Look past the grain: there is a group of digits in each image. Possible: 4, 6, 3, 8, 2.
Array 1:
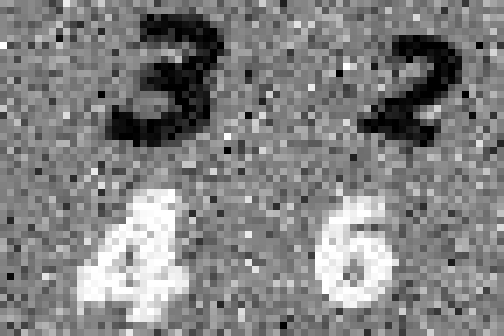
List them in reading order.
top left: dark 3; top right: dark 2; bottom left: light 4; bottom right: light 6
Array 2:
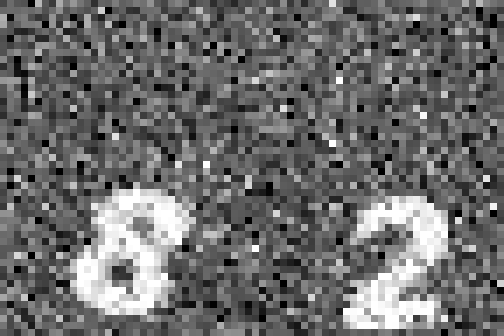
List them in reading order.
bottom left: light 8; bottom right: light 2
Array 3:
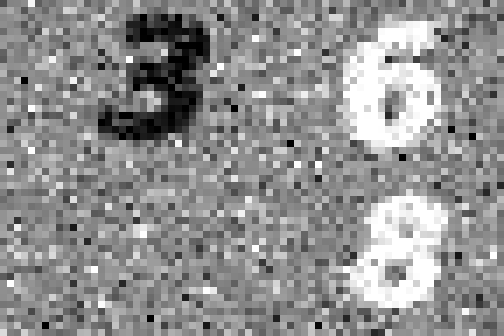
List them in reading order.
top left: dark 3; top right: light 6; bottom right: light 8
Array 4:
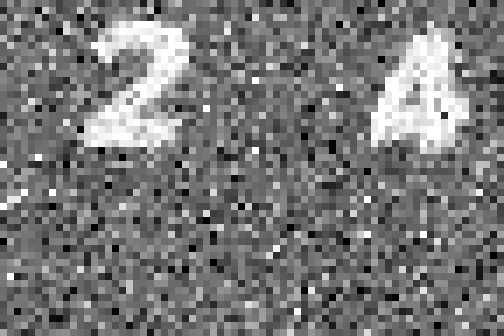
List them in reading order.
top left: light 2; top right: light 4
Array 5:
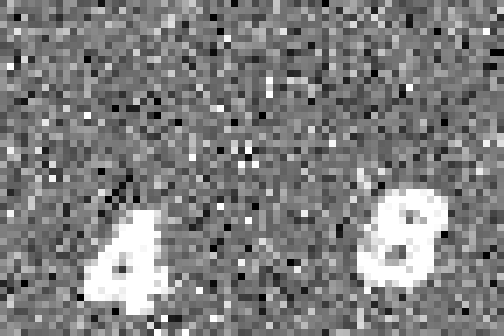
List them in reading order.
bottom left: light 4; bottom right: light 8
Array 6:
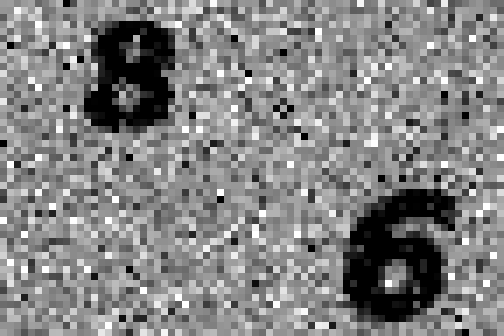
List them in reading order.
top left: dark 8; bottom right: dark 6
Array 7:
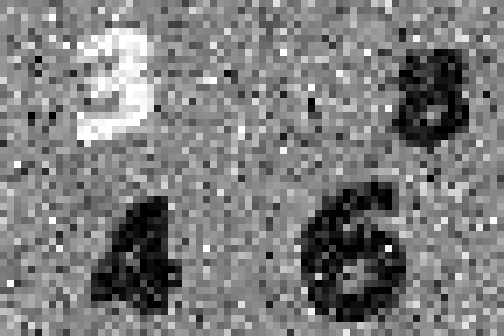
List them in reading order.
top left: light 3; top right: dark 8; bottom left: dark 4; bottom right: dark 6
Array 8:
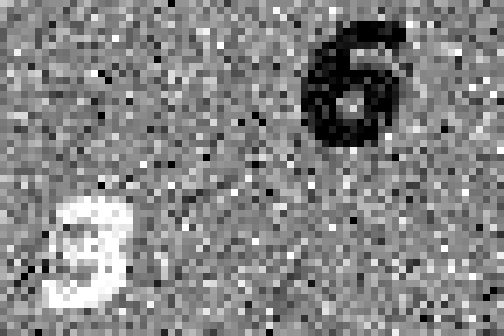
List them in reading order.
top right: dark 6; bottom left: light 3
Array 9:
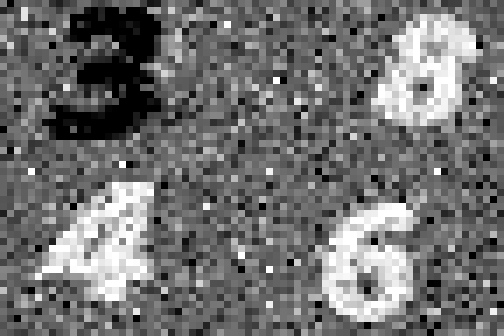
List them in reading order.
top left: dark 3; top right: light 8; bottom left: light 4; bottom right: light 6
